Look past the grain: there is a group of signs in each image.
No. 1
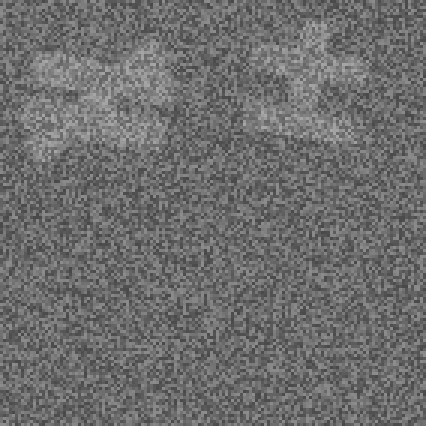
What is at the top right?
plus-minus sign
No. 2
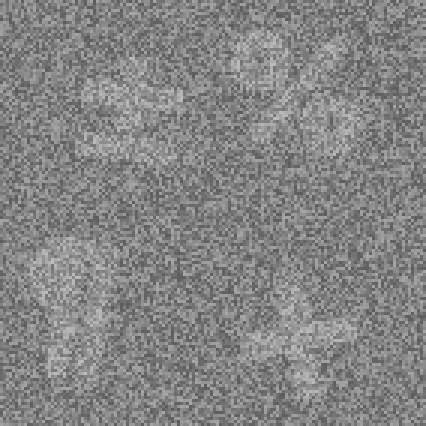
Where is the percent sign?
top right
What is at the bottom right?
plus sign
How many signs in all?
4
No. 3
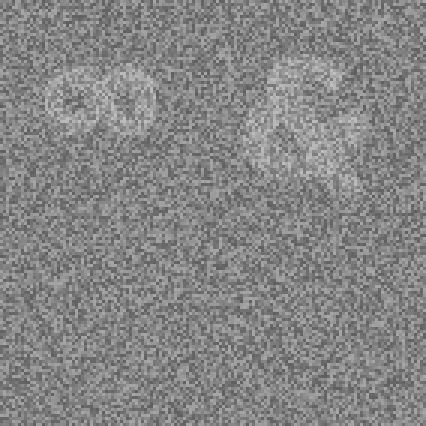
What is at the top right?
ampersand
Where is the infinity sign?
top left
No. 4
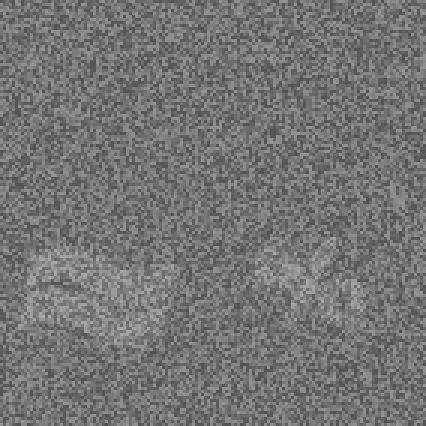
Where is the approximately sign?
bottom left
